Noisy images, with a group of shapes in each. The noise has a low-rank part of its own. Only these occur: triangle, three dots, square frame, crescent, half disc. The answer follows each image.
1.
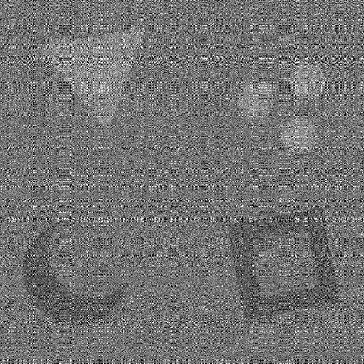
top left: light triangle; top right: light three dots; bottom left: dark crescent; bottom right: dark square frame
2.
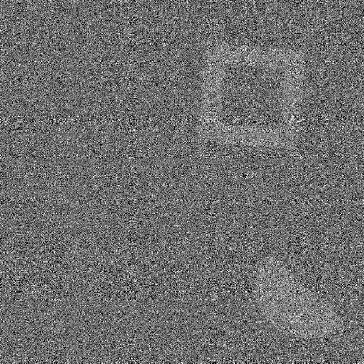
top right: light square frame; bottom right: light half disc
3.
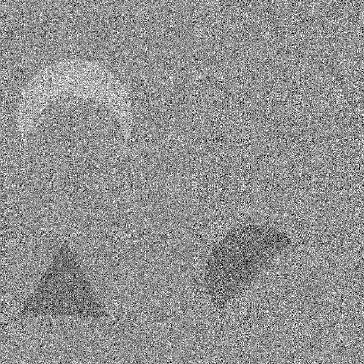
top left: light crescent; bottom left: dark triangle; bottom right: dark half disc
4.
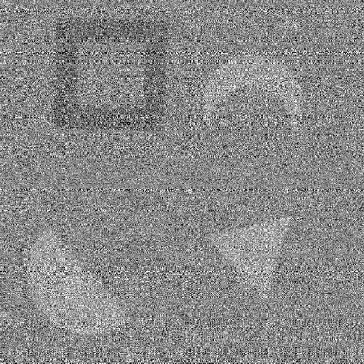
top left: dark square frame; top right: light crescent; bottom left: light half disc; bottom right: light triangle
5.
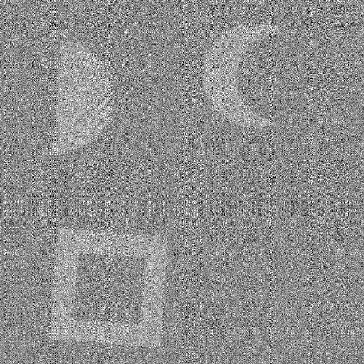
top left: light half disc; top right: light crescent; bottom left: light square frame
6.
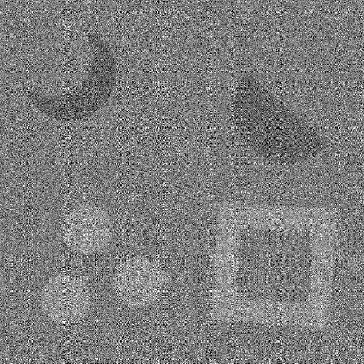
top left: dark crescent; top right: dark half disc; bottom left: light three dots; bottom right: light square frame
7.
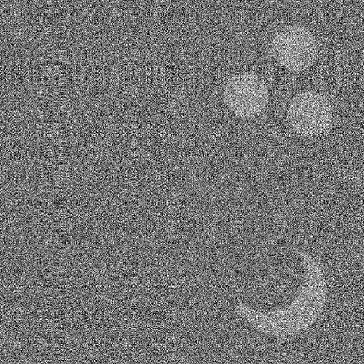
top right: light three dots; bottom right: light crescent
